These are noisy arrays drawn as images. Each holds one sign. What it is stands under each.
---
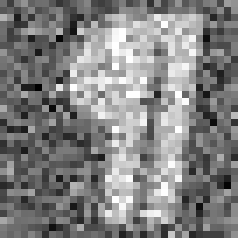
pilcrow
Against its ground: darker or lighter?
lighter
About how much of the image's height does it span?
nearly all
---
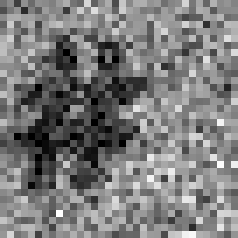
hash sign
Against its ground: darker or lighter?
darker
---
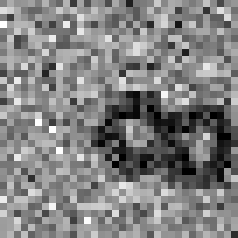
infinity sign
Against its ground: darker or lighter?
darker
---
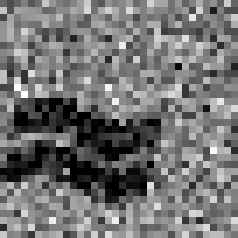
approximately sign
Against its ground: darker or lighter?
darker
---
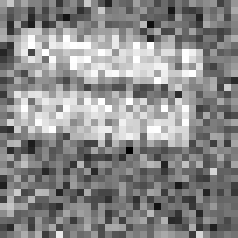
equals sign
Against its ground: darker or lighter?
lighter
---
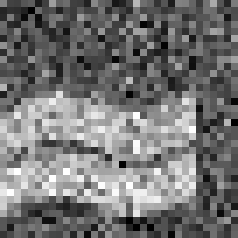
approximately sign
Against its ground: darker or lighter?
lighter
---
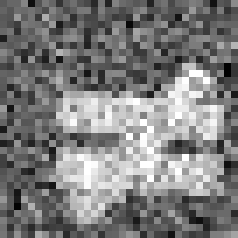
not-equal sign
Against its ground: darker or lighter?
lighter
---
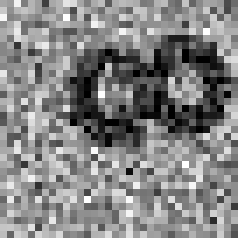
infinity sign
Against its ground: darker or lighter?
darker
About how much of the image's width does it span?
two thirds
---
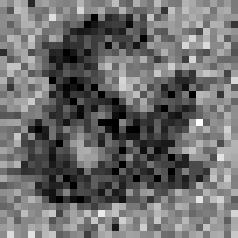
ampersand
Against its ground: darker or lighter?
darker
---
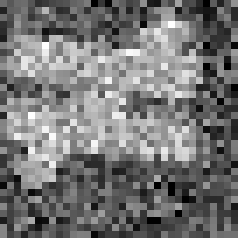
not-equal sign
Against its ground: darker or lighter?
lighter
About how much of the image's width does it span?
nearly all
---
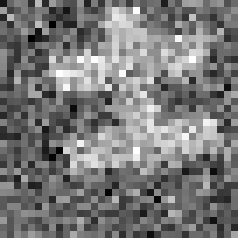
plus-minus sign
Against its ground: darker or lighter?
lighter
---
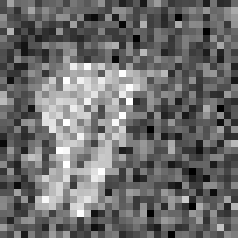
pilcrow
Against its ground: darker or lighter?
lighter
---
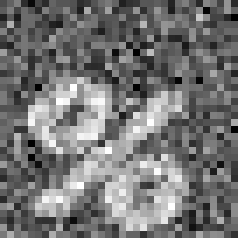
percent sign
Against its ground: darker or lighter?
lighter
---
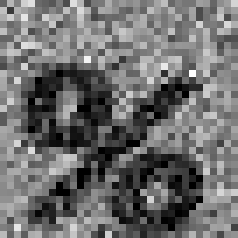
percent sign
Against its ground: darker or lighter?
darker
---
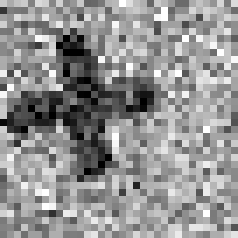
plus sign
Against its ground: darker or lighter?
darker
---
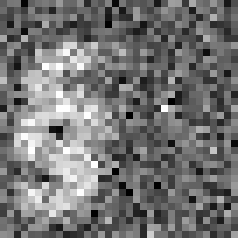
section sign
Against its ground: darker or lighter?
lighter
